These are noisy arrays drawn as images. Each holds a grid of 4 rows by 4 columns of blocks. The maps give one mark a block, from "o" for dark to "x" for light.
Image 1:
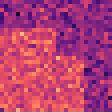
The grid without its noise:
o o o o
x x o o
x x x o
x x x o
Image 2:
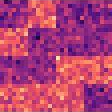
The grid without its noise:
o x o o
x o o o
o o x x
x x x o
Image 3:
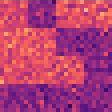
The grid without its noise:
x o x x
x x o o
x x x o
o o o o
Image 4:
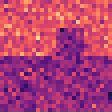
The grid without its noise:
x x x x
x x o x
o o o o
o o o o
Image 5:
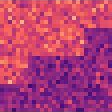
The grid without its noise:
x x x x
x x x o
x o o o
o o o o
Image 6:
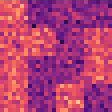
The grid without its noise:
x o o o
x x o x
x o o x
x o x o
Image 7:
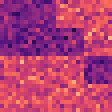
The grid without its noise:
o o x x
o o o x
x x x o
x x x x
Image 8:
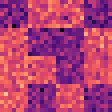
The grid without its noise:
o x x o
x o o x
x x o x
x o x o
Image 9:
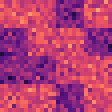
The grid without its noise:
x x o x
o x x o
o o x x
x x o x
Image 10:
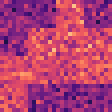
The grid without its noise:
o o x o
o x x x
x x x x
x o o o
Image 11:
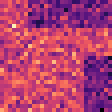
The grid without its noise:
x o o o
x x x x
x x x o
x x x o
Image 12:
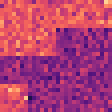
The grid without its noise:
x x x x
x x o o
o o o o
x o o o
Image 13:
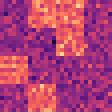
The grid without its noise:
o x x o
o o x o
x o o o
o x o o
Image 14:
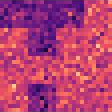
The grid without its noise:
o o o x
x o x x
x x x x
x o x x
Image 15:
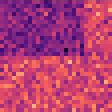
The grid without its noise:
o o o x
o o o x
x x x x
x x x x
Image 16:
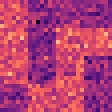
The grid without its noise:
x o o o
x o x x
x o x o
o x x o
